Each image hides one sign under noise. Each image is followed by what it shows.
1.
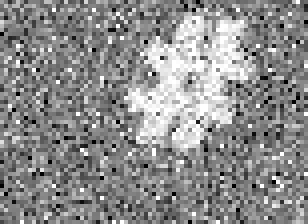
hash sign
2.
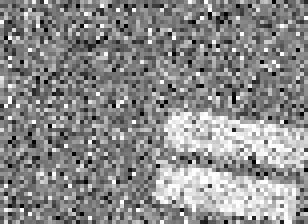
equals sign
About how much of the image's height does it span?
half
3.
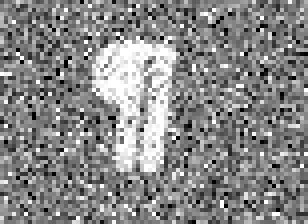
pilcrow
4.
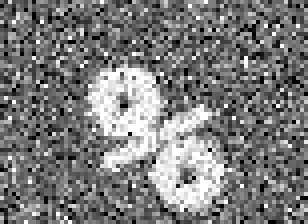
percent sign
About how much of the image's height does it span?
two thirds
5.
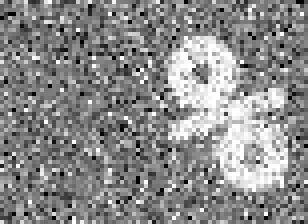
percent sign
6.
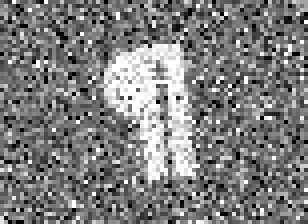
pilcrow
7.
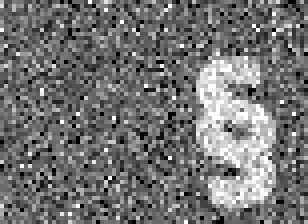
section sign
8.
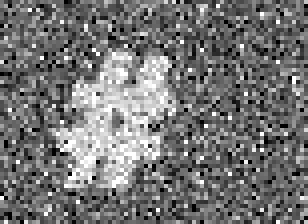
hash sign
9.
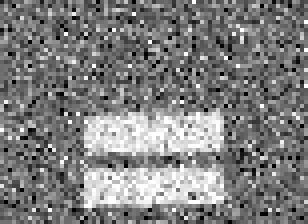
equals sign
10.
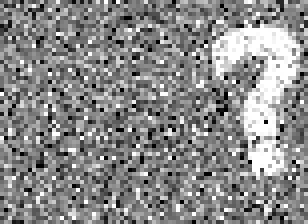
question mark
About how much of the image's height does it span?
two thirds
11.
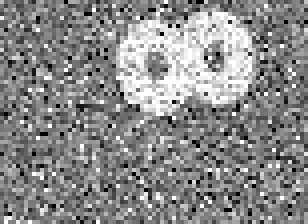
infinity sign
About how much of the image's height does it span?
half
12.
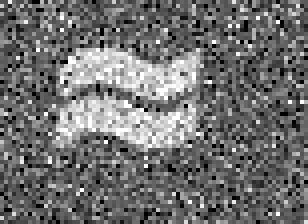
approximately sign
